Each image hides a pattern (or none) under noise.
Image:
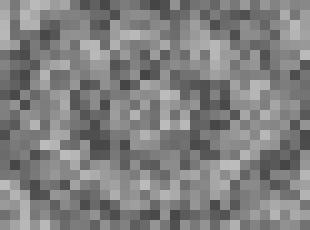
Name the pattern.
rings round one point
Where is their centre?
centre
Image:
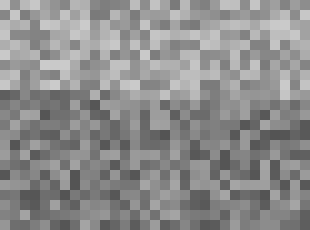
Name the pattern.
a sharp edge
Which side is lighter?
top
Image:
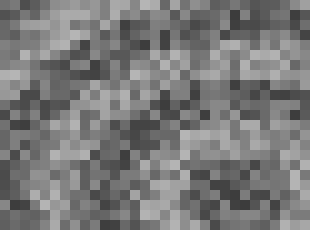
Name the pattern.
rings round one point
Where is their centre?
bottom right
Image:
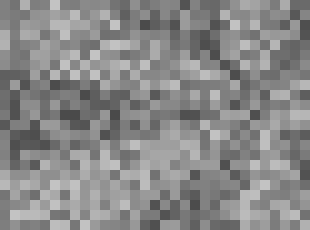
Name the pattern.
spokes from one point
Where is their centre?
middle right
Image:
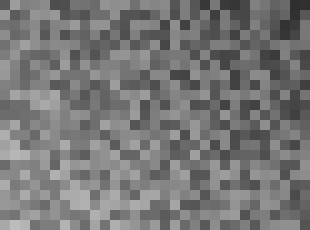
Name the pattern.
a smooth slope
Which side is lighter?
bottom left
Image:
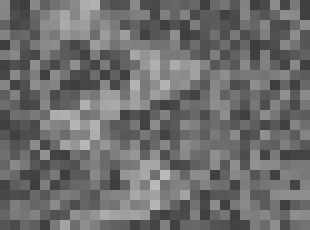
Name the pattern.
a wavy band
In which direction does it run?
top to bottom
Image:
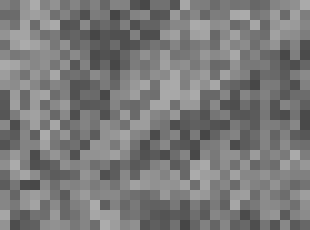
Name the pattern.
spokes from one point
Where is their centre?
bottom left
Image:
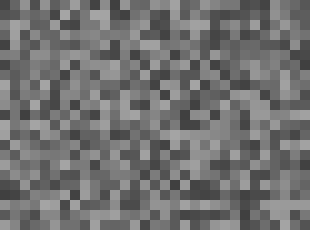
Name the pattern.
only noise
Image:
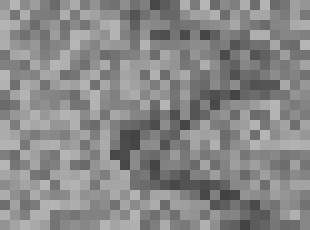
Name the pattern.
a wavy band
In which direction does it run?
top to bottom
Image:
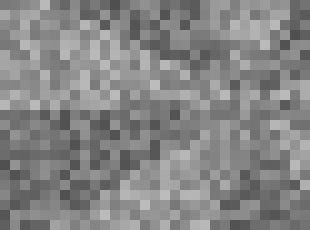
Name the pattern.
spokes from one point
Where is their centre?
middle right
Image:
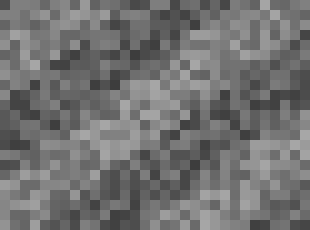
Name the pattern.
diagonal stripes
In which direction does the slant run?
bottom left to top right
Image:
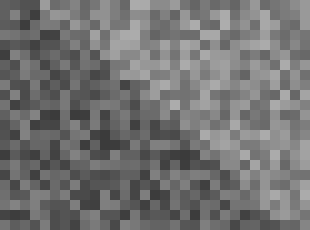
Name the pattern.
a sharp edge
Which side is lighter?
top right
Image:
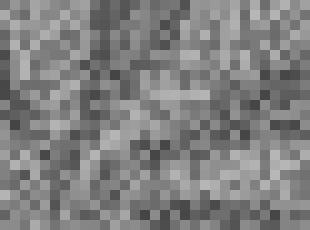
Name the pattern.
spokes from one point
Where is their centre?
bottom left
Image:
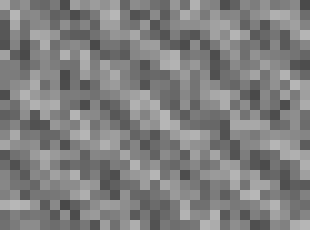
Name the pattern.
diagonal stripes
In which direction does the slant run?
top left to bottom right
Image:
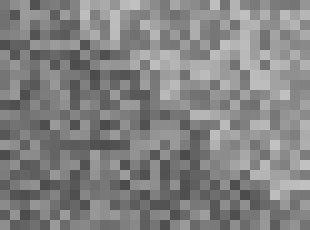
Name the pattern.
a sharp edge
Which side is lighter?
top right
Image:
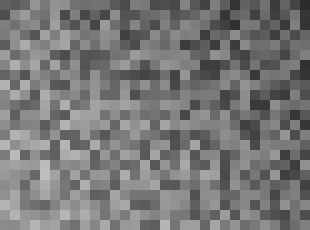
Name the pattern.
a smooth slope
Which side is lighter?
bottom left
